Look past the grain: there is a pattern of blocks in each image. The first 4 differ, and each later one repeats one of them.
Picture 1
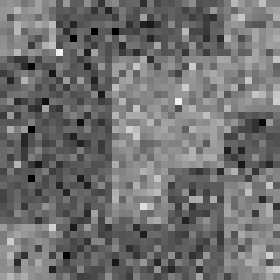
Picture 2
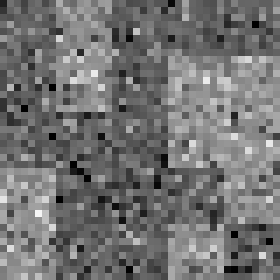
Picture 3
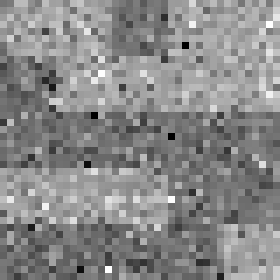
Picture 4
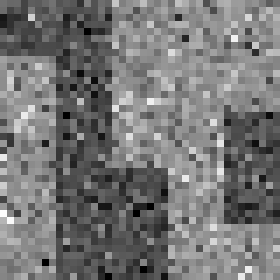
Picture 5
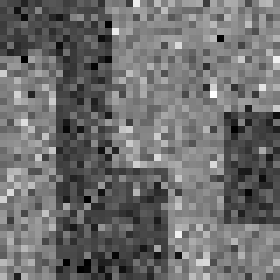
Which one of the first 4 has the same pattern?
4
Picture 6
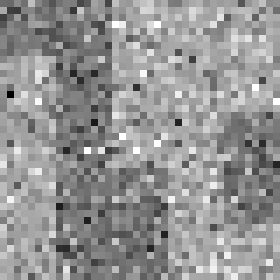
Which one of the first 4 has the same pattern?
4
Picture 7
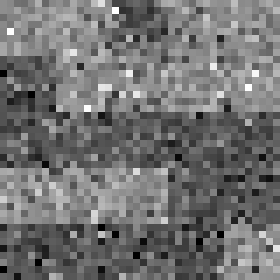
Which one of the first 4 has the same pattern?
3
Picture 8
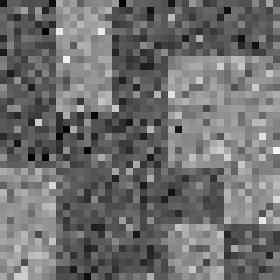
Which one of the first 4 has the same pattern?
2
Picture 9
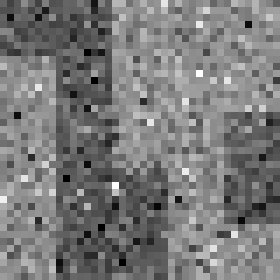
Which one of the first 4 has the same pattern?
4
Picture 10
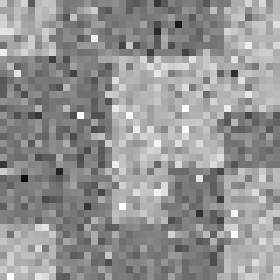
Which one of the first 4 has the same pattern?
1
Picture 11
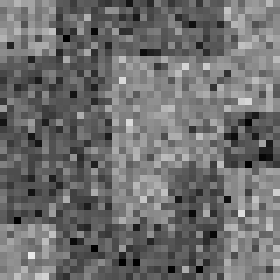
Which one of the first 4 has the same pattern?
1
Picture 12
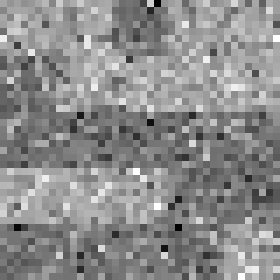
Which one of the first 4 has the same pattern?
3
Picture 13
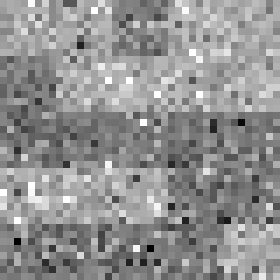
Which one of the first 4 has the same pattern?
3
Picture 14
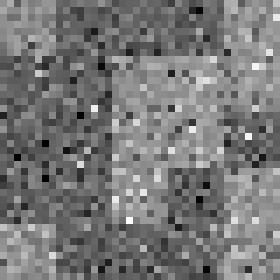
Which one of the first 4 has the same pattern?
1
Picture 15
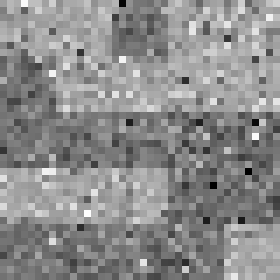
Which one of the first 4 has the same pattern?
3
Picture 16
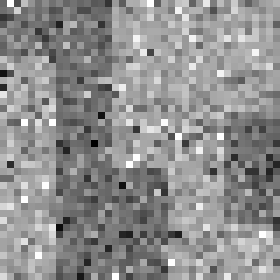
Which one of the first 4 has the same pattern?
4
